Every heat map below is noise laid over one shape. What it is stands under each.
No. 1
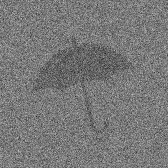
umbrella
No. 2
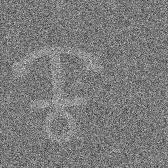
anchor
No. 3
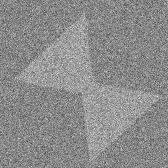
bow tie
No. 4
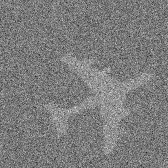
airplane
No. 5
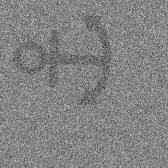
anchor
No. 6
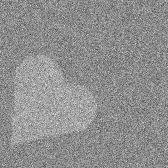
heart
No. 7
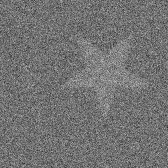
star
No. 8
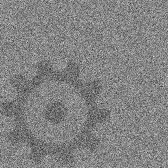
gear
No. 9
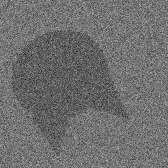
cat's head
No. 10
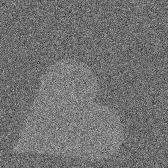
heart
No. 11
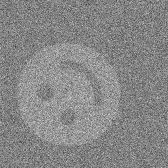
smiling face
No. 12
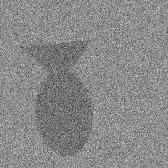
fish
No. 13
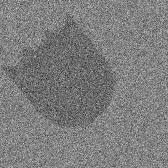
ghost
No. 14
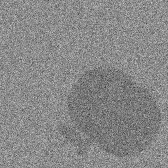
apple
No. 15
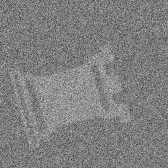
chess rook
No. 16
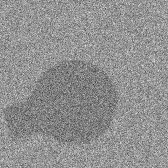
light bulb
